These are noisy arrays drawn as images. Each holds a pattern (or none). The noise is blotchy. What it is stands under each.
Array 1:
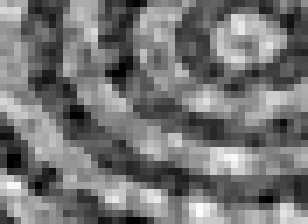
rings round one point
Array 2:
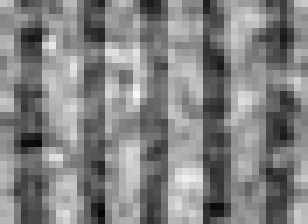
vertical stripes
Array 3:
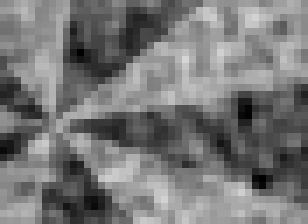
spokes from one point
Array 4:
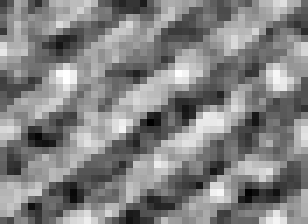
diagonal stripes
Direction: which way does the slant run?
bottom left to top right
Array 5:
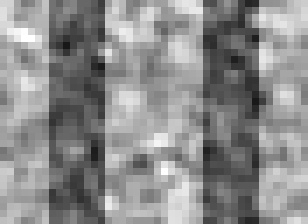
vertical stripes
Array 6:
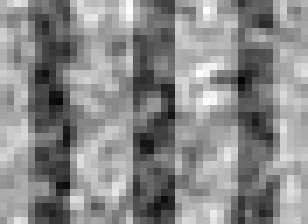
vertical stripes
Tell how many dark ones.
3
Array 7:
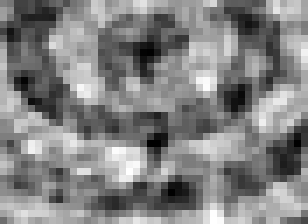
rings round one point
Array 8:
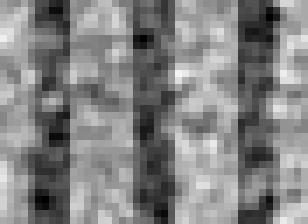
vertical stripes
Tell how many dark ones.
3
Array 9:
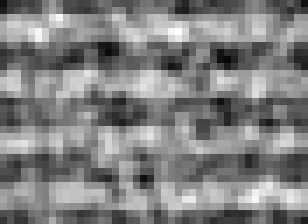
horizontal stripes
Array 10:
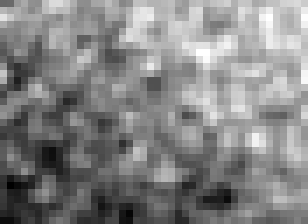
a smooth slope
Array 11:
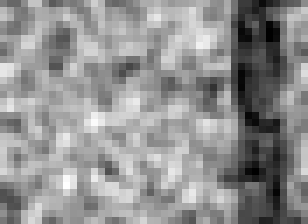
one vertical stripe
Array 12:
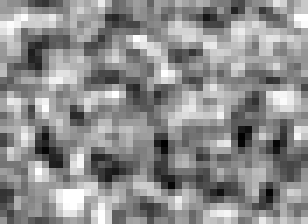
only noise
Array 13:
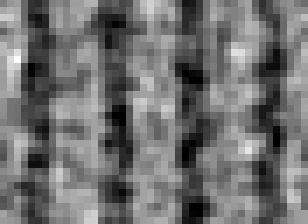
vertical stripes
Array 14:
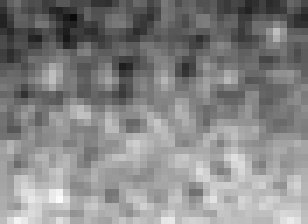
a smooth slope
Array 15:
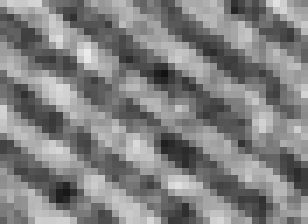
diagonal stripes
